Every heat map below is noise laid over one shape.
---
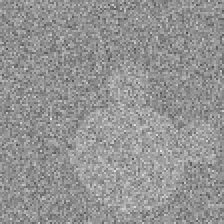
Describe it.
light bear's head
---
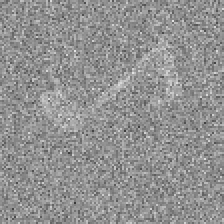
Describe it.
light musical note
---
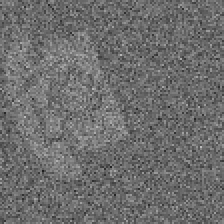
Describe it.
light telephone
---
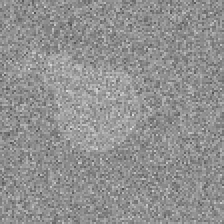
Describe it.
light pear
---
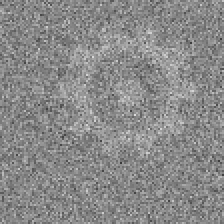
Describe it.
light gear
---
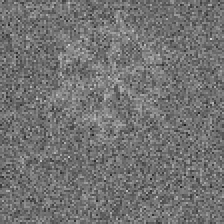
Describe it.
light snowflake
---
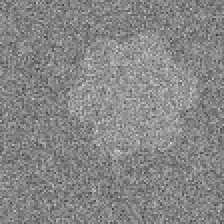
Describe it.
light flower
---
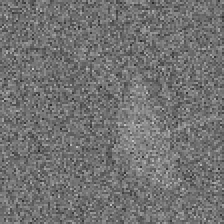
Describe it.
light umbrella
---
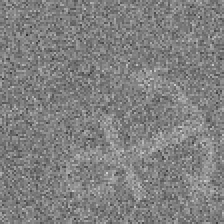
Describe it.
light anchor
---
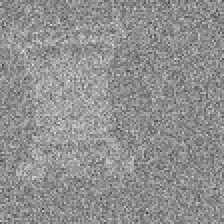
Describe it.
light chess rook
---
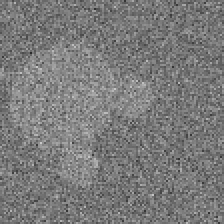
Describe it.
light bear's head
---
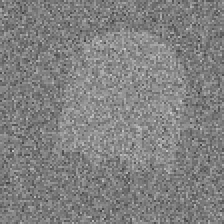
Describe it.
light ghost
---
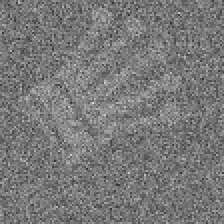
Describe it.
light chess queen
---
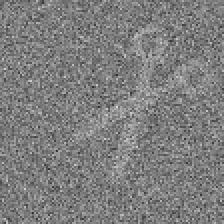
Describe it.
light pair of scissors
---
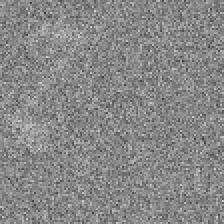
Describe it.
light musical note
